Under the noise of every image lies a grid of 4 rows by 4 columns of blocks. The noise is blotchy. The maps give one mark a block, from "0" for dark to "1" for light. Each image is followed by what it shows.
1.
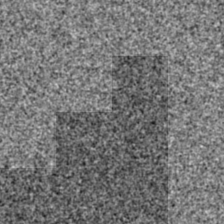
1 1 1 1
1 1 0 1
1 0 0 1
0 0 0 1
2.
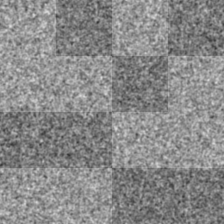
1 0 1 0
1 1 0 1
0 0 1 1
1 1 0 0
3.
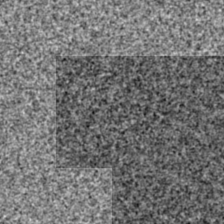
1 1 1 1
1 0 0 0
1 0 0 0
1 1 0 0
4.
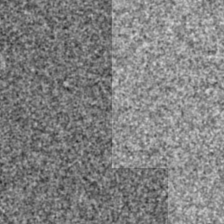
0 0 1 1
0 0 1 1
0 0 1 1
0 0 0 1
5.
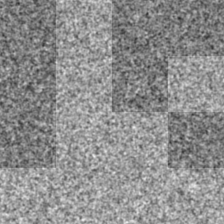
0 1 0 0
0 1 0 1
0 1 1 0
1 1 1 1
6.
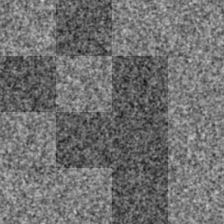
1 0 1 1
0 1 0 1
1 0 0 1
1 1 0 1
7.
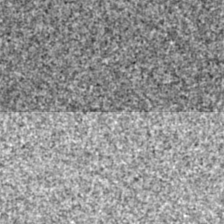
0 0 0 0
0 0 0 0
1 1 1 1
1 1 1 1
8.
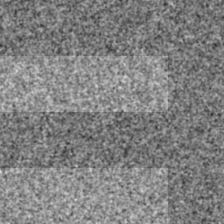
0 0 0 0
1 1 1 0
0 0 0 0
1 1 1 0
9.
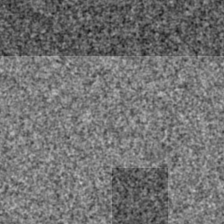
0 0 0 0
1 1 1 1
1 1 1 1
1 1 0 1
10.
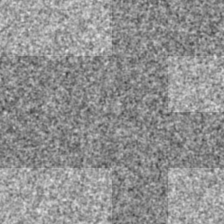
1 1 0 0
0 0 0 1
0 0 0 0
1 1 0 1
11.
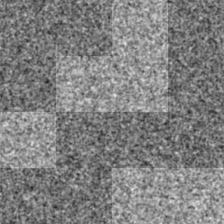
0 0 1 0
0 1 1 0
1 0 0 0
0 0 1 1
